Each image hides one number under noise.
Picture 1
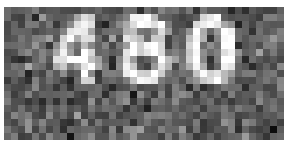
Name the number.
480
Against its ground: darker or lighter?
lighter
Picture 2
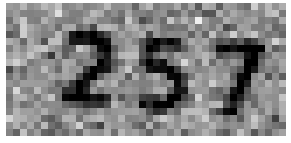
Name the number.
257
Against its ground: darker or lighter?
darker
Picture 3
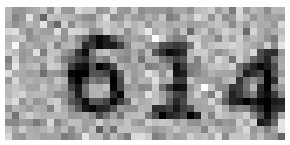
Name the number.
614
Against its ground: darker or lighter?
darker
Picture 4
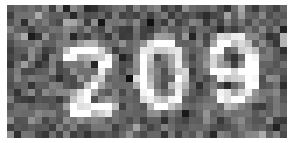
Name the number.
209
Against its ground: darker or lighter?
lighter
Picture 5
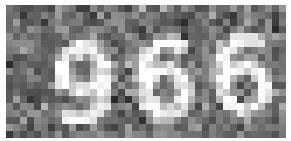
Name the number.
966
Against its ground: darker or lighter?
lighter
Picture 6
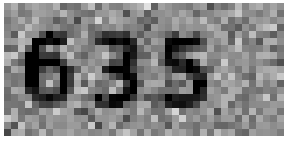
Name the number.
635
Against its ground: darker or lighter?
darker
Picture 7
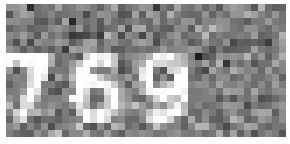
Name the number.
769
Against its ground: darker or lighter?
lighter
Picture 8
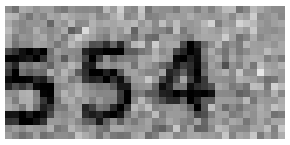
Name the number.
554
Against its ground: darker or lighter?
darker
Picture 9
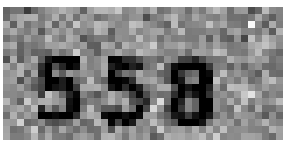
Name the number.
558
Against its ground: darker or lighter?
darker
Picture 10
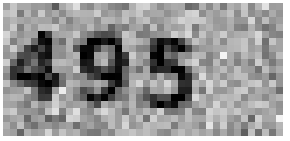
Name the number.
495
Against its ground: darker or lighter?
darker
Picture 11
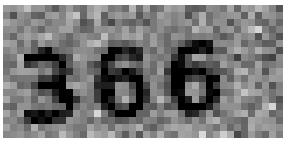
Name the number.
366
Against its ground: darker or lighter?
darker
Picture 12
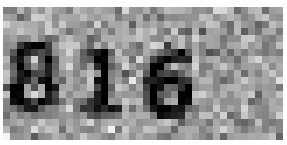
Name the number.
816
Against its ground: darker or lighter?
darker
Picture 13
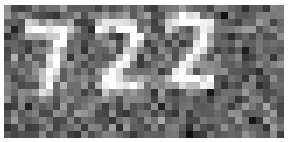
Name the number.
722
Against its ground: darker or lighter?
lighter
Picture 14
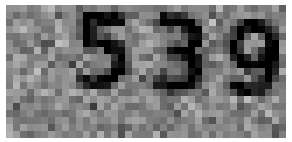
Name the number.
539
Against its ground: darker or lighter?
darker
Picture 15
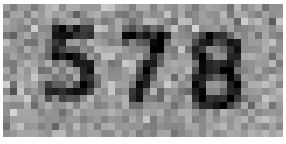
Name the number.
578
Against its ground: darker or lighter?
darker
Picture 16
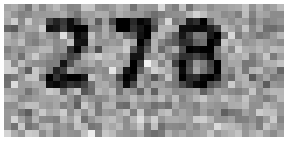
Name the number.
278
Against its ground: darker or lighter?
darker
